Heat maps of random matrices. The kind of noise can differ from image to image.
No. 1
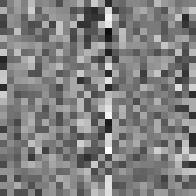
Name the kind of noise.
columns of uneven size
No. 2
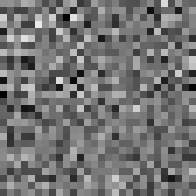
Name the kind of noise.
low rank plus noise
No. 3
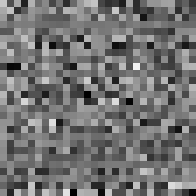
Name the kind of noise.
rows of uneven size
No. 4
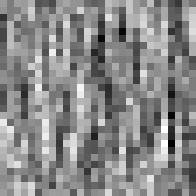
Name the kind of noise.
streaked along the columns
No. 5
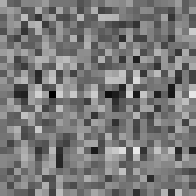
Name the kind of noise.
low rank plus noise
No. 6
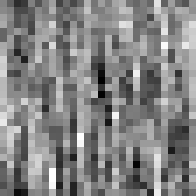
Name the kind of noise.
streaked along the columns
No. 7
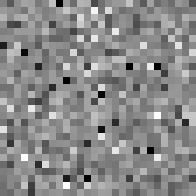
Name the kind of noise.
heavy tails
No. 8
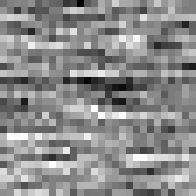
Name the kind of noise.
streaked along the rows
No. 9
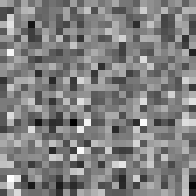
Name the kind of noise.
low rank plus noise
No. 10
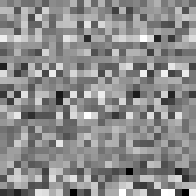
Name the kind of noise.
rows of uneven size
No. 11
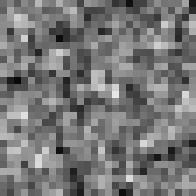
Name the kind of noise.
blotchy
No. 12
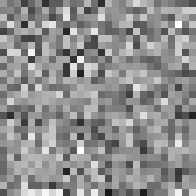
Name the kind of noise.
low rank plus noise
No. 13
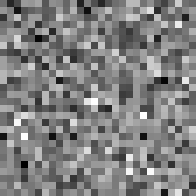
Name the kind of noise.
independent entries
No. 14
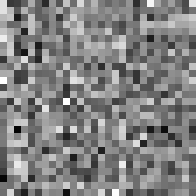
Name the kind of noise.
low rank plus noise
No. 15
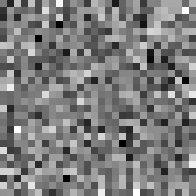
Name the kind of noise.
independent entries
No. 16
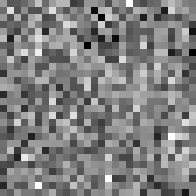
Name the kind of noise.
independent entries
